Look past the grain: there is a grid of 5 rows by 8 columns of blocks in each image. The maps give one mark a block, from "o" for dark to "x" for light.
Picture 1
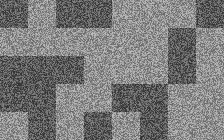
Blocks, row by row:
o x o o x x x o
x x x x x x o x
o o o x x x o x
o o x x o o x x
x o x o x o x x
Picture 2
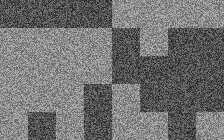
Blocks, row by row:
o o o o x x x x
x x x x o x o o
x x x x o o o o
x x x o x o o o
x o x o x x o x
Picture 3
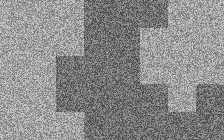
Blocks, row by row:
x x x o o o x x
x x x o o x x x
x x o o o x x x
x x o o o o x o
x x x o o o o o
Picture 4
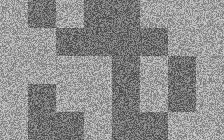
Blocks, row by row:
x o x o o x x x
x x o o o o x x
x x x x o x o x
x o x x o x o x
x o o x o o x x
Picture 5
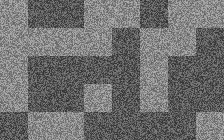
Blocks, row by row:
x o o x x o x x
x x x x o x x o
x o o o o x o o
x o o x o x o o
o x x o o o o x
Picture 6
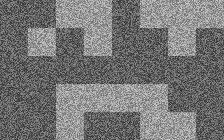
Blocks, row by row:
o o x x o x x x
o x o x o o x o
o o o o o o o o
o o x x x x o o
o o x o o x x o
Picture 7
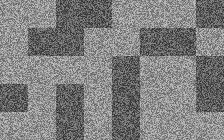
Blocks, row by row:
x x o o x x x o
x o o x x o o x
x x x x o x x o
o x o x o x x o
x x o x o x x x
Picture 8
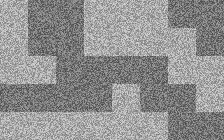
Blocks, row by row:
x o o x x x o o
x o o x x x x o
x x o o o o x x
o o o o x o o x
x x x x x x o o
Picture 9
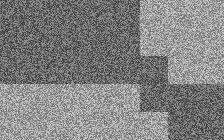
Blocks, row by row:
o o o o o x x x
o o o o o x x x
o o o o o o x x
x x x x x o o o
x x x x x x o o
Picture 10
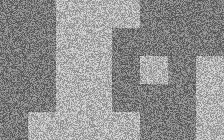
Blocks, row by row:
o o x x x o o o
o o x x o o o o
o o x x o x o x
o o x x o o o x
o x x x x o o x
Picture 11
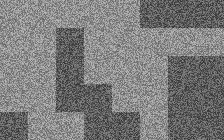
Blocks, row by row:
x x x x x o o o
x x o x x x x x
x x o x x x o o
x x o o x x o o
o x x o o x o o
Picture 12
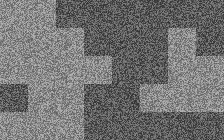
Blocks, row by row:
x x o o o o o o
x x x o o o x o
x x x x o o x x
o x x o o x x x
x x x o o o o o
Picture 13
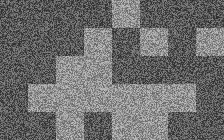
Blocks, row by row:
o o o o x o o o
o o o x o x o x
o o x x o o o o
o x x x x x x o
o o x o x x o o
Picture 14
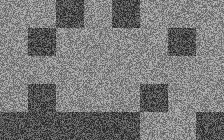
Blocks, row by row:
x x o x o x x x
x o x x x x o x
x x x x x x x x
x o x x x o x x
o o o o o x x o
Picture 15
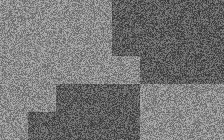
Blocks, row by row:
x x x x o o o o
x x x x o o o o
x x x x x o o o
x x o o o x x x
x o o o o x x x
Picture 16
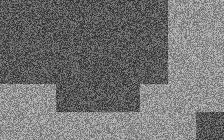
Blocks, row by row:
o o o o o o x x
o o o o o o x x
o o o o o o x x
x x o o o x x x
x x x x x x x o
